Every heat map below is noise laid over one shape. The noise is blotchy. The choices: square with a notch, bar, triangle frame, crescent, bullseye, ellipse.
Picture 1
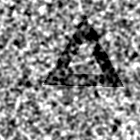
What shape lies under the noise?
triangle frame
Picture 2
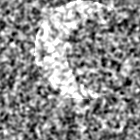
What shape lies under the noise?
crescent
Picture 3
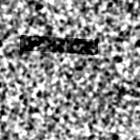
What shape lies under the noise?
bar
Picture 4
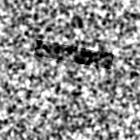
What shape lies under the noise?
bar
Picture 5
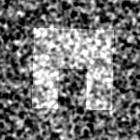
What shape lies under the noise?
square with a notch
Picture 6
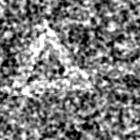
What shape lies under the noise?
triangle frame
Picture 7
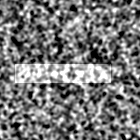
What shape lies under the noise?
bar
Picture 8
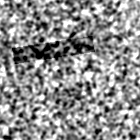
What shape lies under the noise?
bar
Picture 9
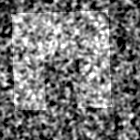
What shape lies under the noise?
square with a notch
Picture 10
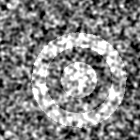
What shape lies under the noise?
bullseye
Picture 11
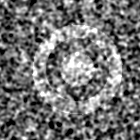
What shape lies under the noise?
bullseye
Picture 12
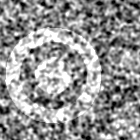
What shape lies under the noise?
bullseye
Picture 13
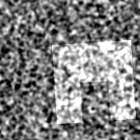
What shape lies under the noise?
square with a notch
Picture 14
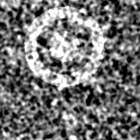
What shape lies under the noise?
bullseye
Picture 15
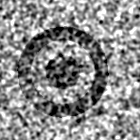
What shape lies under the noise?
bullseye
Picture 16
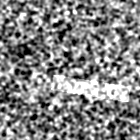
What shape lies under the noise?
bar
